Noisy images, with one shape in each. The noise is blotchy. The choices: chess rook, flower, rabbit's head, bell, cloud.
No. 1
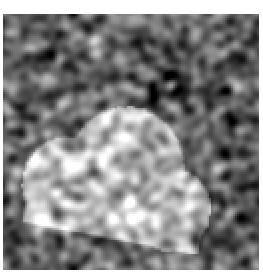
light cloud
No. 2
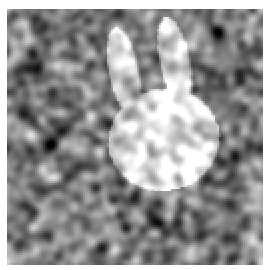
light rabbit's head
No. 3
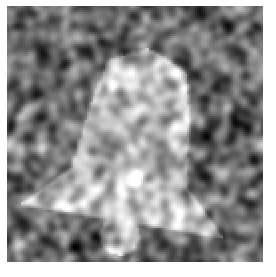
light bell
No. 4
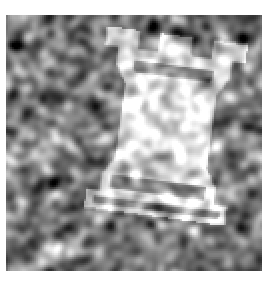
light chess rook
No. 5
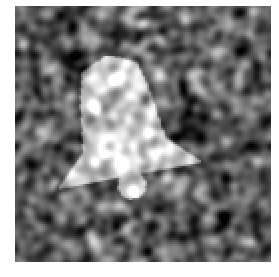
light bell
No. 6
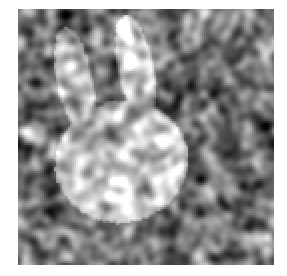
light rabbit's head
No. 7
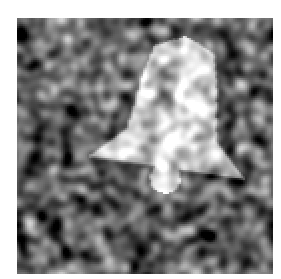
light bell
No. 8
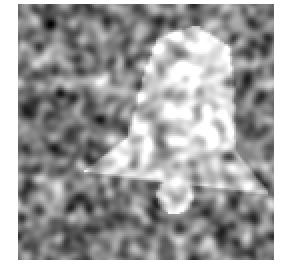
light bell
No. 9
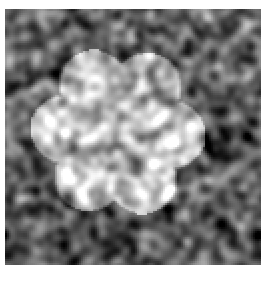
light flower
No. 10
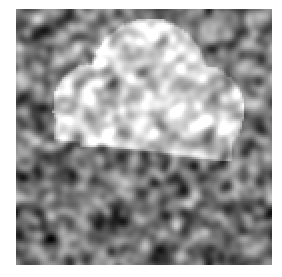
light cloud
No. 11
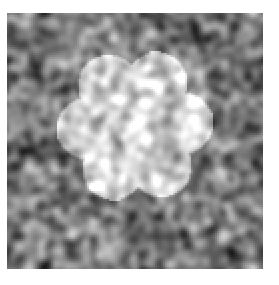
light flower
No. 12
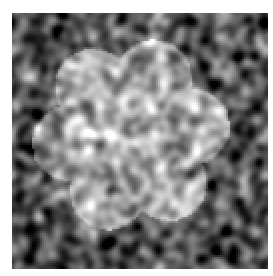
light flower
